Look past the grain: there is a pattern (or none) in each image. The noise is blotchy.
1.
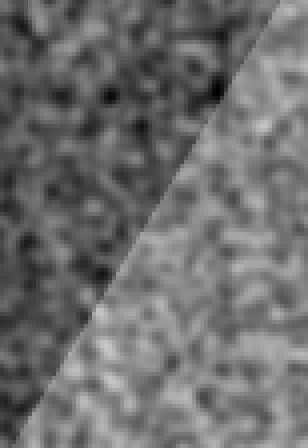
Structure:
a sharp edge
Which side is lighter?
bottom right
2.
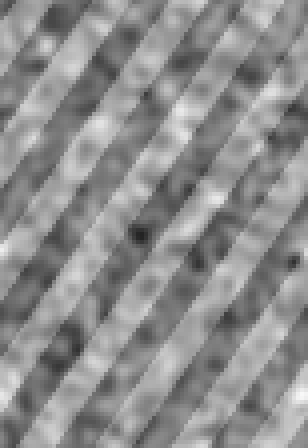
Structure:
diagonal stripes
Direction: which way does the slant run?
bottom left to top right
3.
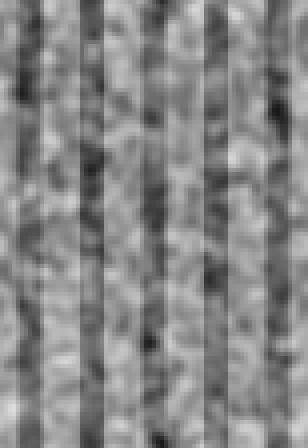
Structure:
vertical stripes
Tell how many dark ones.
5
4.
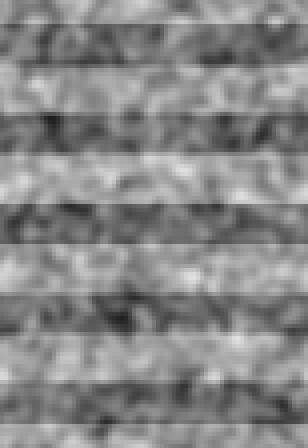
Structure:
horizontal stripes
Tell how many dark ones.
5
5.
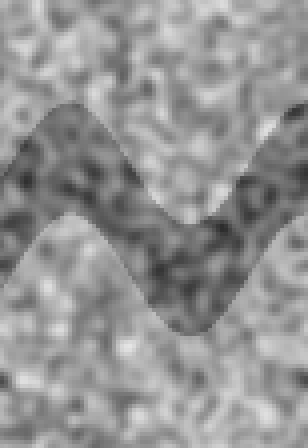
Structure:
a wavy band
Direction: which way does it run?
left to right
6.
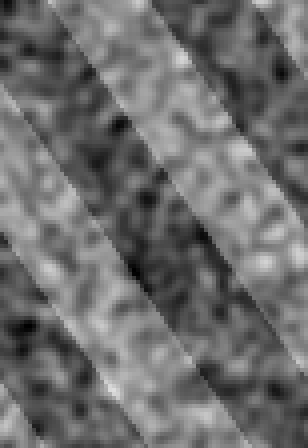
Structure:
diagonal stripes
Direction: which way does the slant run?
top left to bottom right
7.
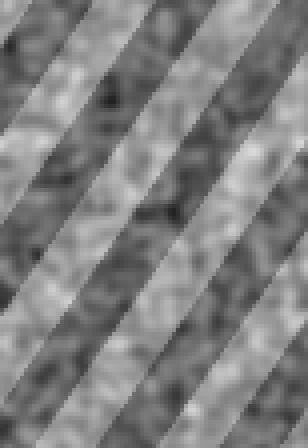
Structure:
diagonal stripes
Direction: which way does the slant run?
bottom left to top right
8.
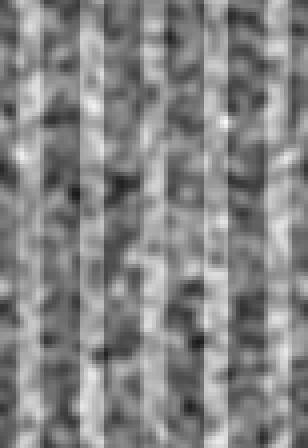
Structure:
vertical stripes
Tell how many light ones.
5
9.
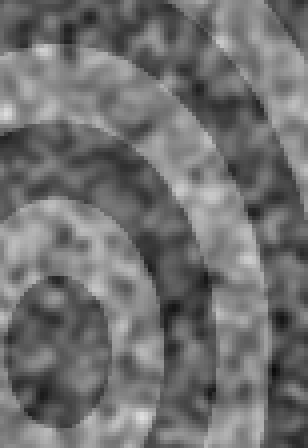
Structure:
rings round one point
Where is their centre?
bottom left
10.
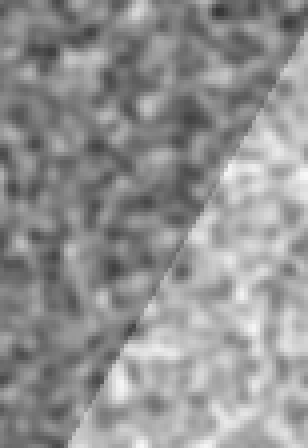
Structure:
a sharp edge
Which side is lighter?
bottom right
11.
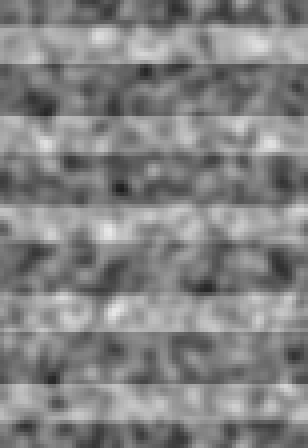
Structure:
horizontal stripes
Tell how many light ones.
5
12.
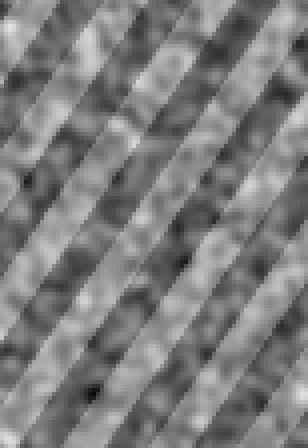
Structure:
diagonal stripes
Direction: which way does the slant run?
bottom left to top right
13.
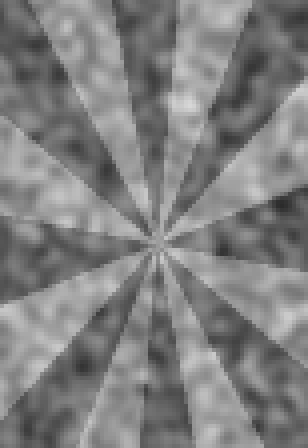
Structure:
spokes from one point
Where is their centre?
centre
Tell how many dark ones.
8
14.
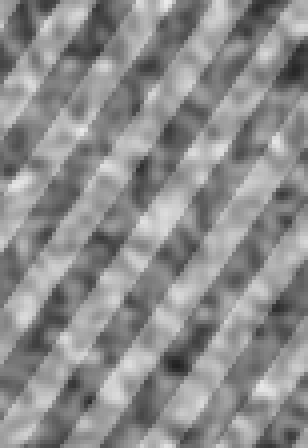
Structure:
diagonal stripes
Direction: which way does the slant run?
bottom left to top right
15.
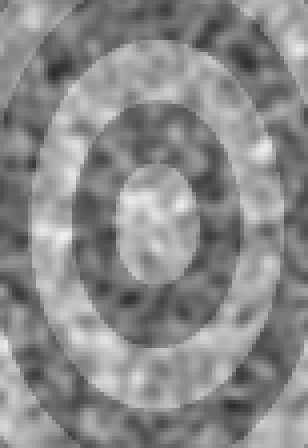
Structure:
rings round one point
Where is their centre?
centre
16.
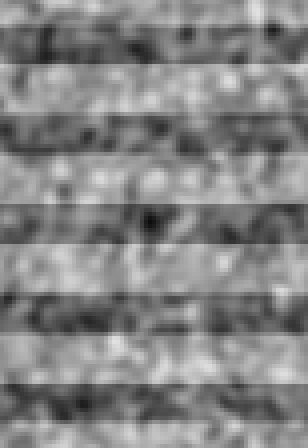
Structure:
horizontal stripes
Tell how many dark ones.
5
